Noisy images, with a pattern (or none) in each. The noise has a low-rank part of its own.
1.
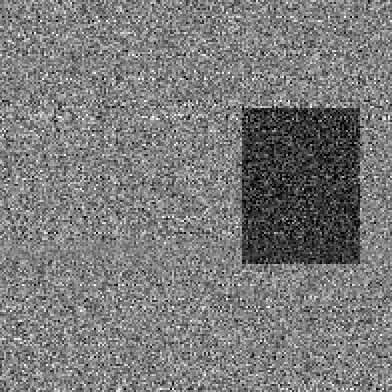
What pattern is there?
one block
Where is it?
middle right
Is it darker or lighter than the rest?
darker
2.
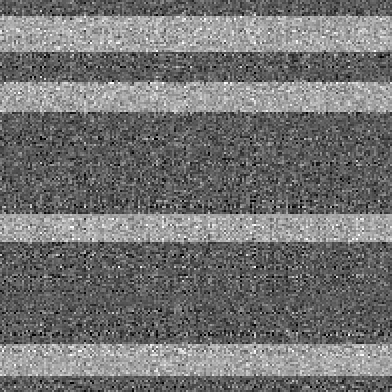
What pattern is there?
bands of rows
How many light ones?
4
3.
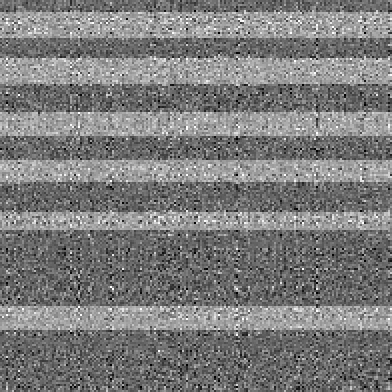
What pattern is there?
bands of rows
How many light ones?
6
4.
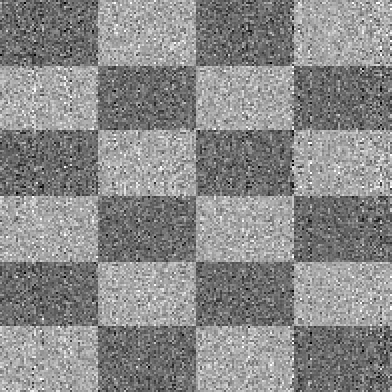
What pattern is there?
a checkerboard
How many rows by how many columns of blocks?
6 by 4
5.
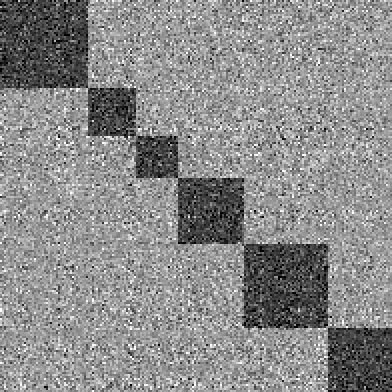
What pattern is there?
blocks along the diagonal
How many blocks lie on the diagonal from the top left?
6
